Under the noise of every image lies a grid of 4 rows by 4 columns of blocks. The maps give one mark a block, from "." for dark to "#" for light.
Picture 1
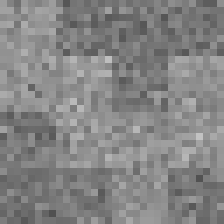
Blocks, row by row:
# . . .
# # . #
. # # #
. . # .
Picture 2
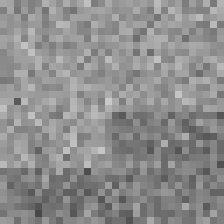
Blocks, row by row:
# # # #
# # # #
# # . .
. . . .
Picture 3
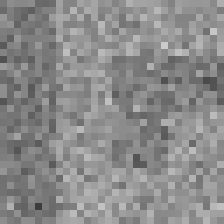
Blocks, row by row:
. # # #
. # . .
. # . #
. # # #
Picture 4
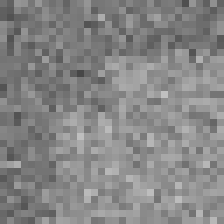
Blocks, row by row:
. . . .
. . # #
. # # #
. # # #
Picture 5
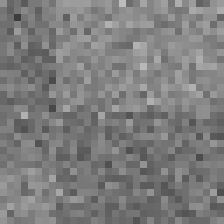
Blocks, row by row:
. # # #
. # # #
. . . .
# . . .
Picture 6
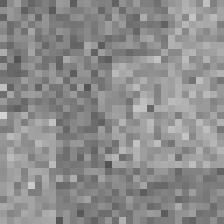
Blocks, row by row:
. . . #
. . # #
# . # #
# . . .
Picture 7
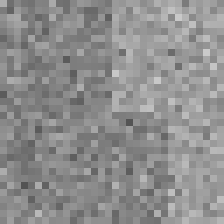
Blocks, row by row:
. . # #
. . # #
. . . #
. . . #
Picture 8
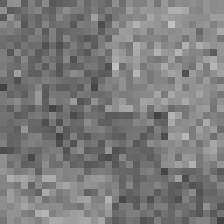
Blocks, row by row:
. . # #
. . # #
. . . #
# # . .
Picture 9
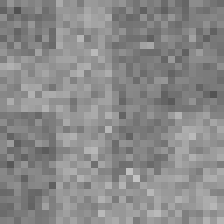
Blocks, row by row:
. # . .
# # . .
. # . #
. # # #
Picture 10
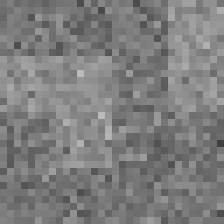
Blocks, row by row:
. . . #
# # . #
. # . .
. . . .
